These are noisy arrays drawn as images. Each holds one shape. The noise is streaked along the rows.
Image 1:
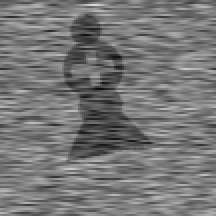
dark chess bishop
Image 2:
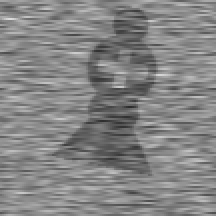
dark chess bishop
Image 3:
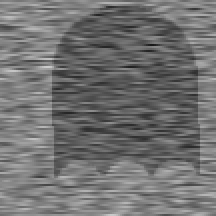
dark ghost
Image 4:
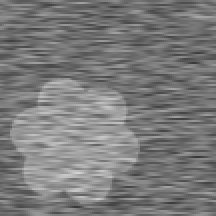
light flower
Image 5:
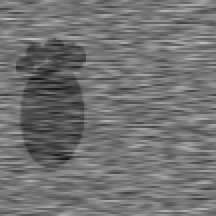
dark footprint
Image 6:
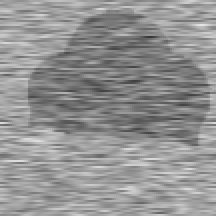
dark cloud
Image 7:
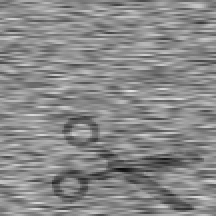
dark pair of scissors
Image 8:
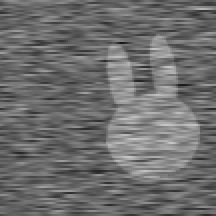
light rabbit's head
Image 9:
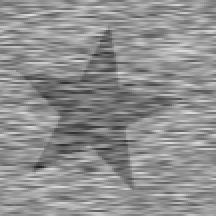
dark star
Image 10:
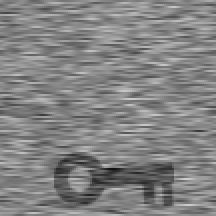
dark key
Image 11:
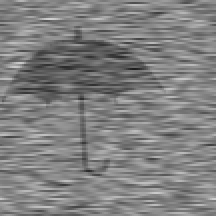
dark umbrella
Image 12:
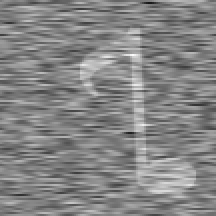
light musical note
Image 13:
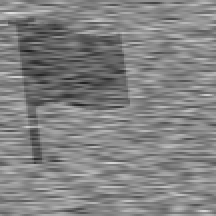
dark flag
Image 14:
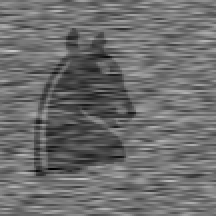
dark chess knight
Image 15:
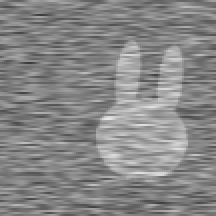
light rabbit's head
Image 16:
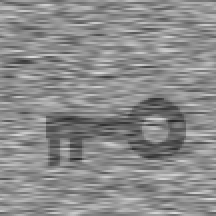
dark key
